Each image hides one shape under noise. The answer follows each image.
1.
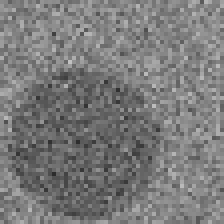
disc
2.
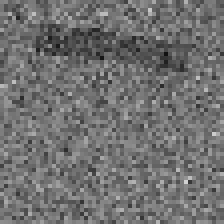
bar
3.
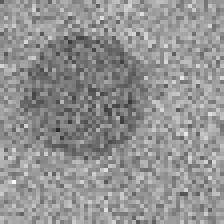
disc
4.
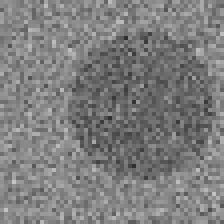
disc
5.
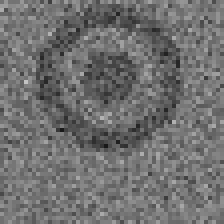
bullseye
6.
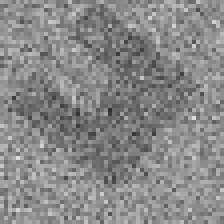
square with a notch
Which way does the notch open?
up and left
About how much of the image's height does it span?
nearly all
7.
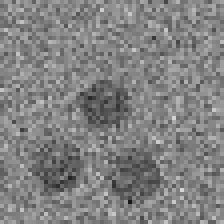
three dots
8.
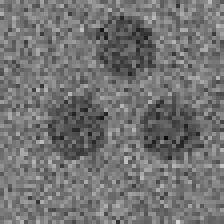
three dots
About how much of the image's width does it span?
two thirds
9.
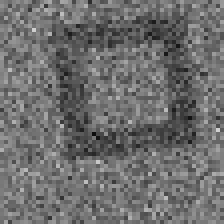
square frame
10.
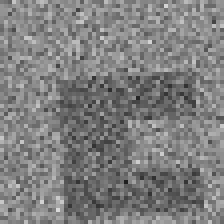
square with a notch
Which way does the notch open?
right
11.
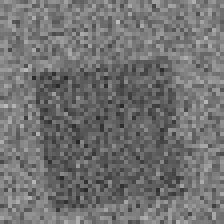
square
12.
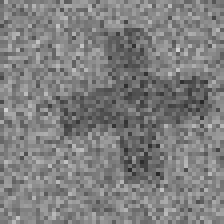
cross
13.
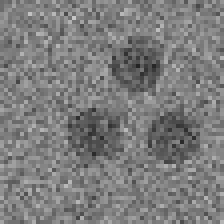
three dots
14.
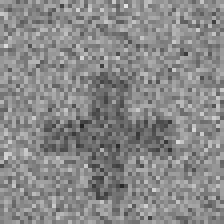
cross
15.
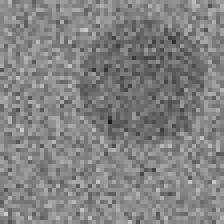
disc
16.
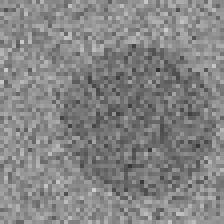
disc
